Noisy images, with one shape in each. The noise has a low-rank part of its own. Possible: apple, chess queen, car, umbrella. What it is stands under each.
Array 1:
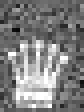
chess queen
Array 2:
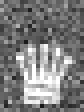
chess queen
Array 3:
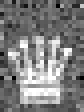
chess queen
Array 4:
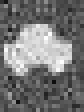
car
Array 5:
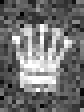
chess queen
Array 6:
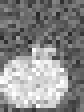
apple
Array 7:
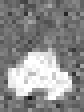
car
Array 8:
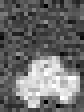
car
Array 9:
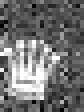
chess queen
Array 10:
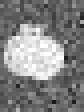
apple
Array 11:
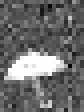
umbrella
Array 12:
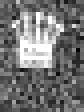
chess queen
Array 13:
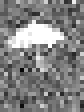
umbrella
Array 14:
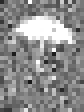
umbrella
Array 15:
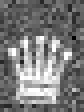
chess queen
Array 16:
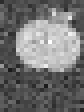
apple
